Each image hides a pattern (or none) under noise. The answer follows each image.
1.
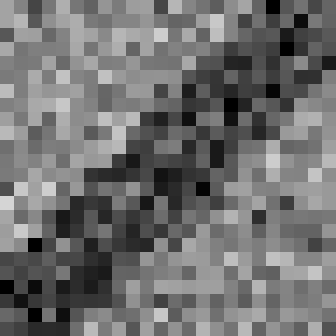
a diagonal band
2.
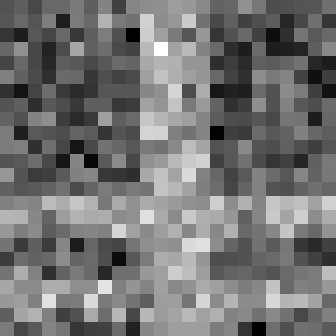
bands of rows crossing bands of columns
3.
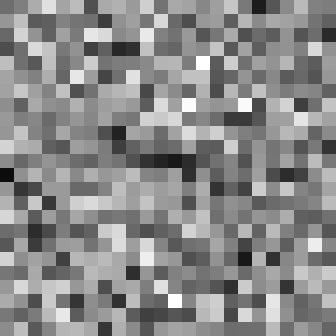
only noise
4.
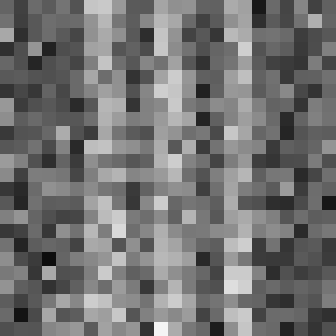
bands of columns
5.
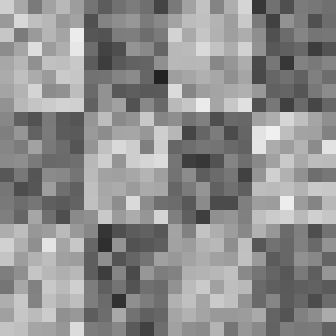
a checkerboard
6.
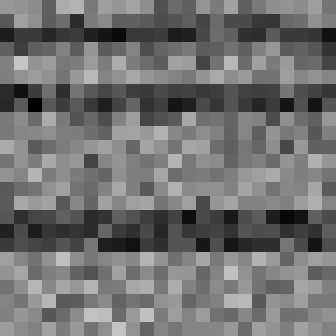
bands of rows
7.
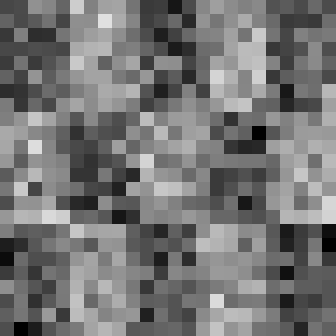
a checkerboard
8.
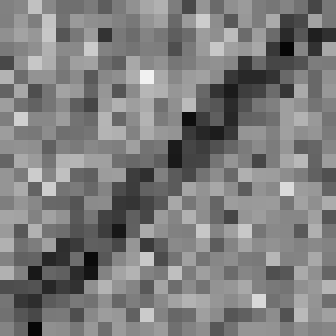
a diagonal band
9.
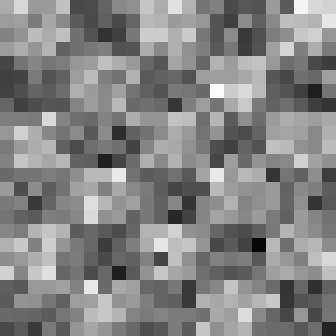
a checkerboard
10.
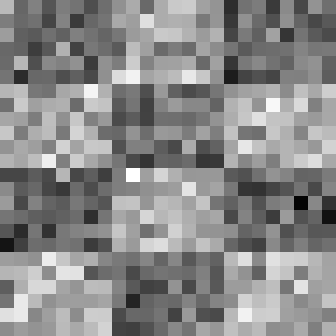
a checkerboard
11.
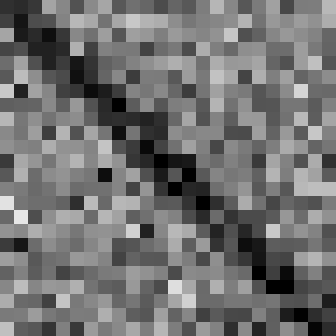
a diagonal band
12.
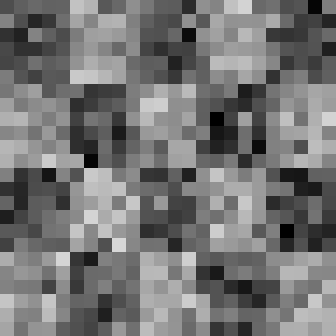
a checkerboard
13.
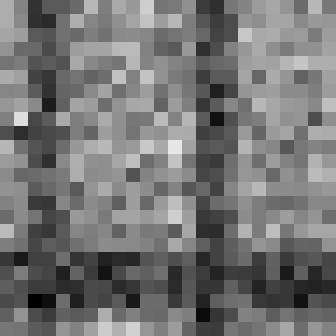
bands of rows crossing bands of columns
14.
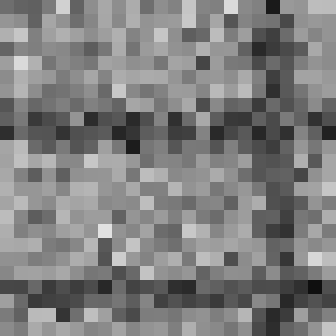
bands of rows crossing bands of columns
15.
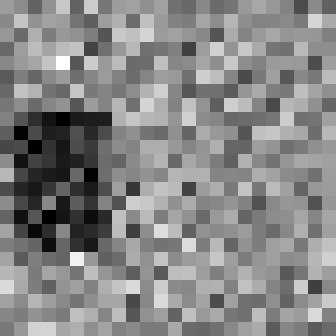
one block
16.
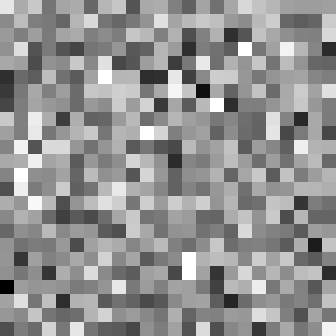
only noise
